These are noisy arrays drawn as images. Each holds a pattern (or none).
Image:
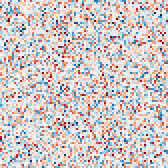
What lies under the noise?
only noise
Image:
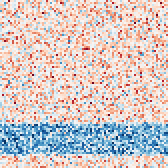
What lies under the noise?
one band of rows
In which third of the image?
bottom
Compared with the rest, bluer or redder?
bluer
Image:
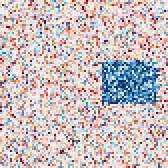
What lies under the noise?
one block
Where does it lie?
middle right
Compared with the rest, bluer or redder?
bluer
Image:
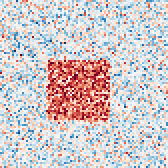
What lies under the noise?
one block
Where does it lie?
centre
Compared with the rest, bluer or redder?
redder
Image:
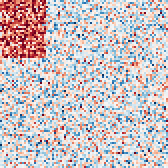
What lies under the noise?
one block
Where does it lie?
top left
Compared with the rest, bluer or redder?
redder
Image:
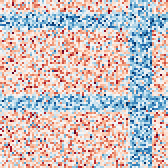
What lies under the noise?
bands of rows crossing bands of columns
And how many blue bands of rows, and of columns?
2 and 1
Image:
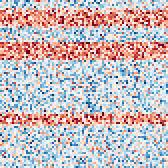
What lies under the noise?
bands of rows
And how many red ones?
3
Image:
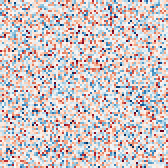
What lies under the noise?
only noise
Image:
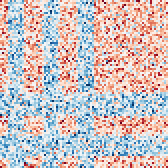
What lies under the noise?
bands of rows crossing bands of columns
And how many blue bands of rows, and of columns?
2 and 3
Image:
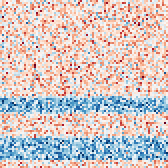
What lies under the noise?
bands of rows
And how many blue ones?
2
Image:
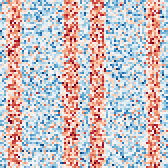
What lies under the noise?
bands of columns
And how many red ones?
4
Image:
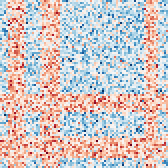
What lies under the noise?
bands of rows crossing bands of columns
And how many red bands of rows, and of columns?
2 and 3
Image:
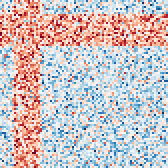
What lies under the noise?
bands of rows crossing bands of columns
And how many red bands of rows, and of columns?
1 and 1
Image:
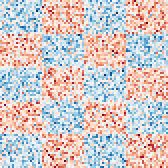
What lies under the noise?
a checkerboard
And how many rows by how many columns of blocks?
5 by 4
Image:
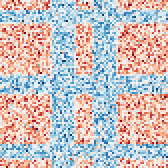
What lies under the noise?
bands of rows crossing bands of columns
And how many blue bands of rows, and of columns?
3 and 2
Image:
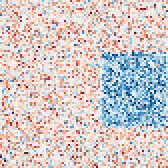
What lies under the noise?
one block
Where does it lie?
middle right
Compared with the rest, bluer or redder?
bluer
